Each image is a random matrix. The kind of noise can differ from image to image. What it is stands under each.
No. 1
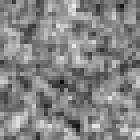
blotchy
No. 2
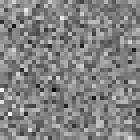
independent entries
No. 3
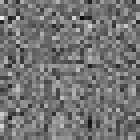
low rank plus noise
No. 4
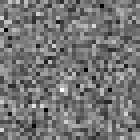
independent entries
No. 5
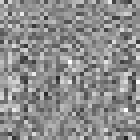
low rank plus noise
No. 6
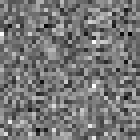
independent entries
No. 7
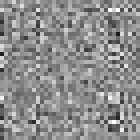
low rank plus noise
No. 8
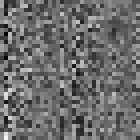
columns of uneven size
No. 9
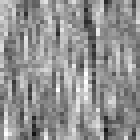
streaked along the columns
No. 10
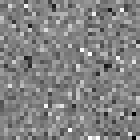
heavy tails
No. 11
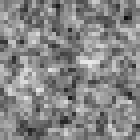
blotchy
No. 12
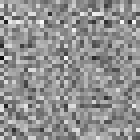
low rank plus noise
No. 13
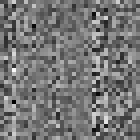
columns of uneven size
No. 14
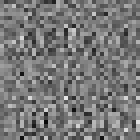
low rank plus noise
